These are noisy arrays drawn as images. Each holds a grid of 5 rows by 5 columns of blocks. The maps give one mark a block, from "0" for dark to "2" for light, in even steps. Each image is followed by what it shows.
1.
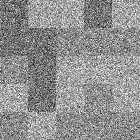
0 2 2 0 2
0 0 1 1 1
1 0 2 2 2
2 0 2 1 2
1 2 1 1 1
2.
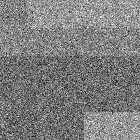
1 2 2 2 2
1 1 1 1 1
0 0 0 0 0
0 0 0 0 0
0 0 0 2 2
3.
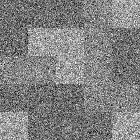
0 0 0 1 2
0 2 2 1 0
1 1 2 1 0
0 0 0 1 1
2 0 0 0 2
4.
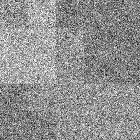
1 2 0 0 0
2 2 1 0 0
2 2 1 0 0
0 1 1 1 1
0 0 1 1 1
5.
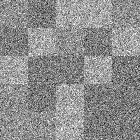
1 0 2 2 1
0 2 1 0 2
2 0 0 2 0
1 0 2 0 0
1 1 2 0 0
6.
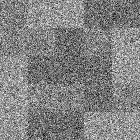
1 2 2 0 0
1 1 0 1 2
2 0 0 0 2
2 1 1 0 1
2 0 0 2 2
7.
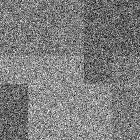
1 1 1 0 0
1 1 1 0 0
2 2 2 0 1
0 2 2 2 1
0 2 2 2 1
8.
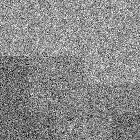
2 2 2 2 2
2 2 2 2 2
0 1 1 2 2
0 1 1 1 1
0 0 1 1 0
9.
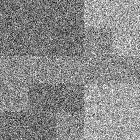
0 0 0 2 2
0 0 0 1 2
1 1 1 1 1
1 0 0 2 2
0 0 1 2 2
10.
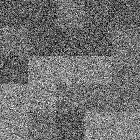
0 0 1 0 0
1 0 0 0 1
0 2 2 2 1
2 2 1 1 1
2 1 0 2 2
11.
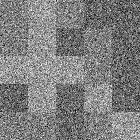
1 2 1 0 0
1 2 0 1 0
2 2 2 1 0
0 2 0 2 0
1 1 0 1 2
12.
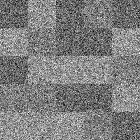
0 2 0 1 0
2 1 0 0 2
0 2 2 2 1
1 1 0 0 2
2 2 2 1 0
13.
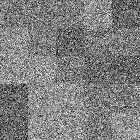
1 1 1 2 0
2 1 0 1 1
2 2 1 0 0
0 2 2 1 1
0 2 2 1 2
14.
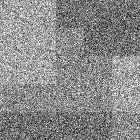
2 2 0 0 0
2 2 1 0 0
2 2 1 1 2
1 1 1 1 2
0 0 0 0 1
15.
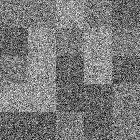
1 1 2 1 0
0 2 1 2 1
1 2 0 2 0
2 2 0 0 1
0 0 1 0 1
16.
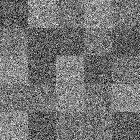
0 2 1 2 1
1 0 0 1 0
2 0 2 0 1
1 1 2 1 2
2 0 1 1 0
